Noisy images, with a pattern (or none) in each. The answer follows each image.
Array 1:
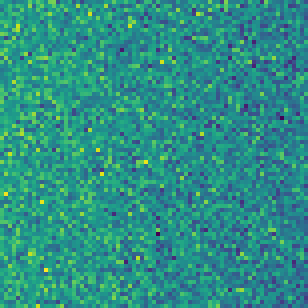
a smooth slope
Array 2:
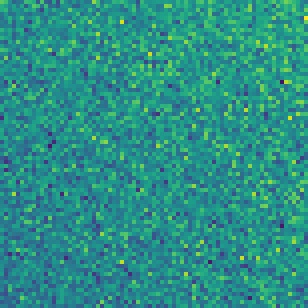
a smooth slope
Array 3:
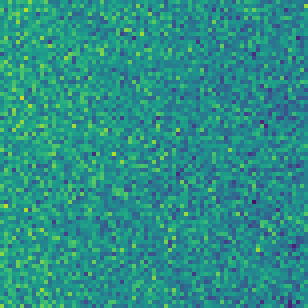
a smooth slope
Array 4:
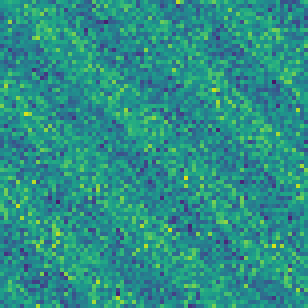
diagonal stripes
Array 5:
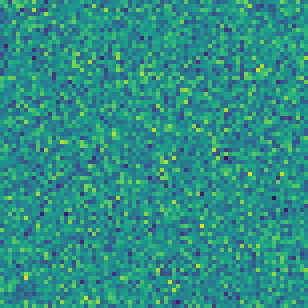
only noise
